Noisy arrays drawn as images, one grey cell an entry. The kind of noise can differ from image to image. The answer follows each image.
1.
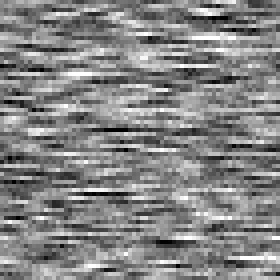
streaked along the rows
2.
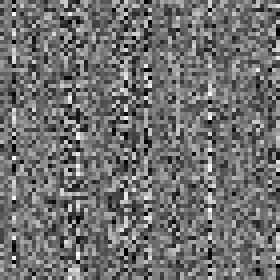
columns of uneven size
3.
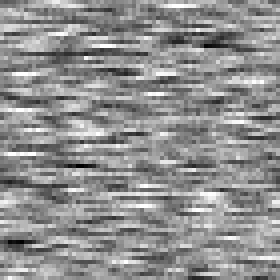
streaked along the rows
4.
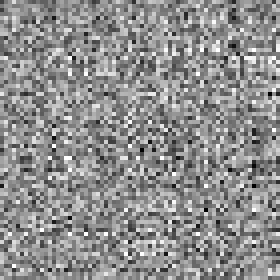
low rank plus noise
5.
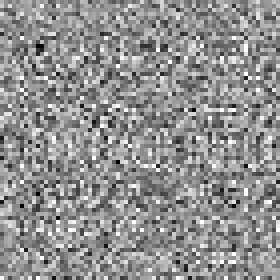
low rank plus noise
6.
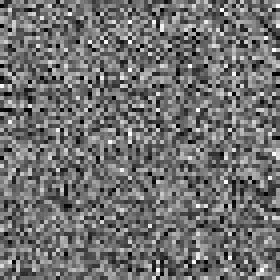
low rank plus noise
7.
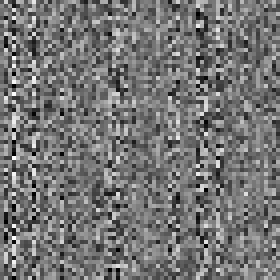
columns of uneven size
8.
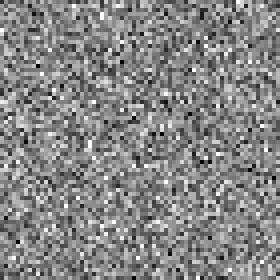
independent entries
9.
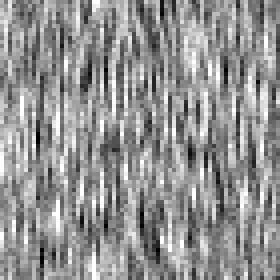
streaked along the columns
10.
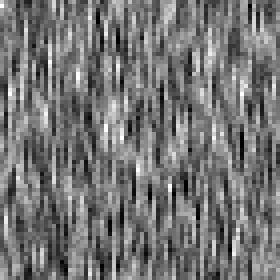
streaked along the columns
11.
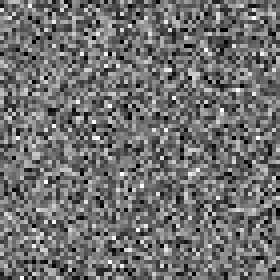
independent entries
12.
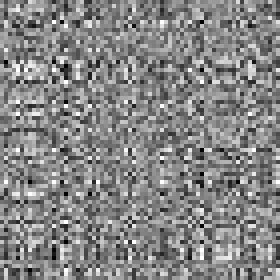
low rank plus noise
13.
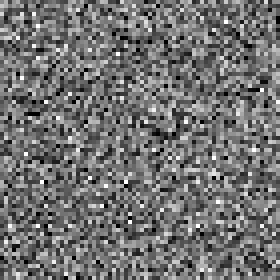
independent entries
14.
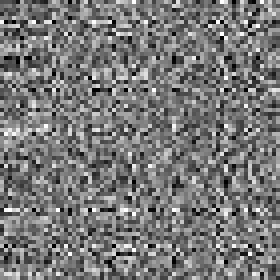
low rank plus noise
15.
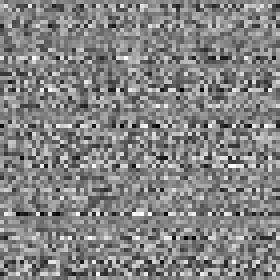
rows of uneven size
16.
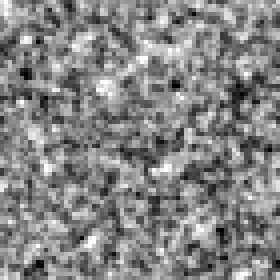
blotchy
